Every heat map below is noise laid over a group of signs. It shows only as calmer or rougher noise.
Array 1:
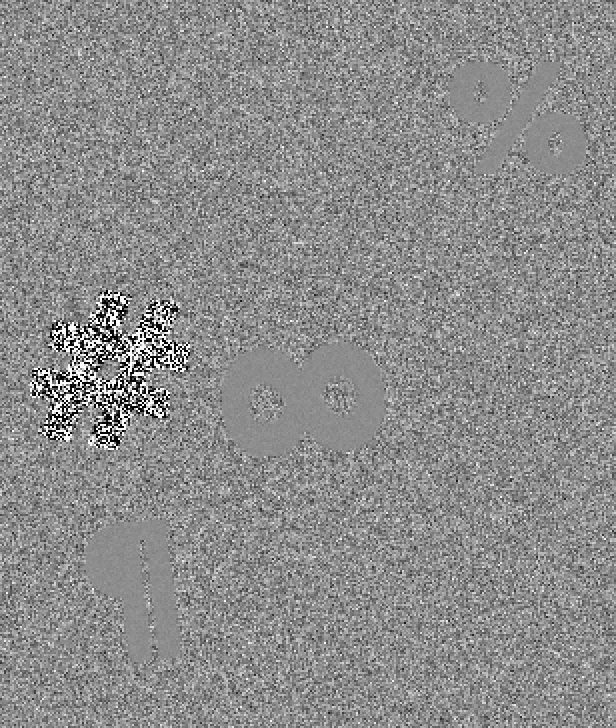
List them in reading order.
top right: calm percent sign; middle left: rough hash sign; centre: calm infinity sign; bottom left: calm pilcrow
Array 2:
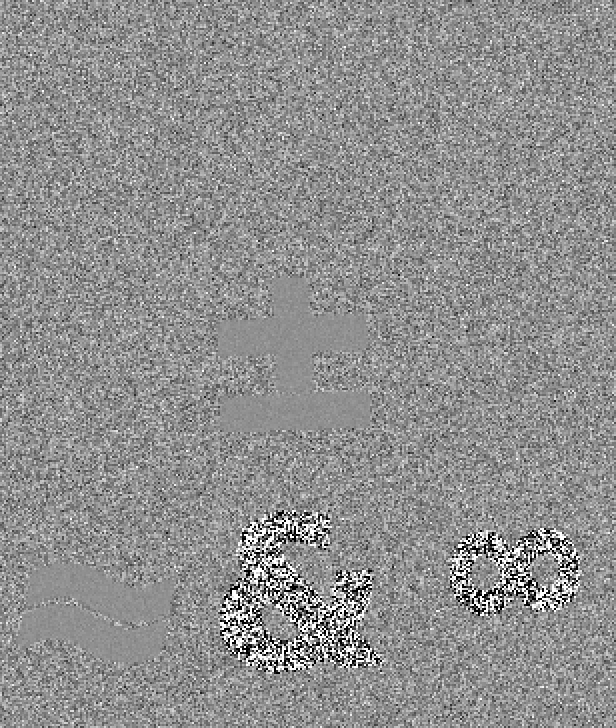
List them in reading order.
centre: calm plus-minus sign; bottom left: calm approximately sign; bottom middle: rough ampersand; bottom right: rough infinity sign
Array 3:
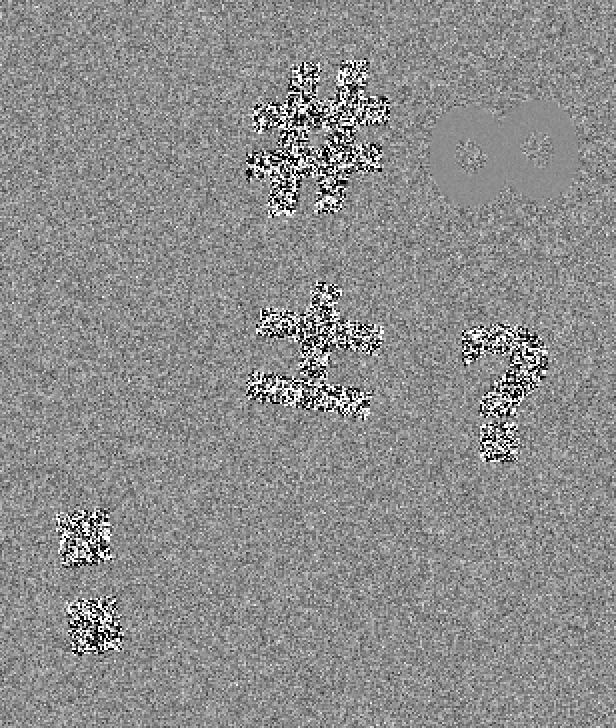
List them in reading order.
top middle: rough hash sign; top right: calm infinity sign; centre: rough plus-minus sign; middle right: rough question mark; bottom left: rough colon
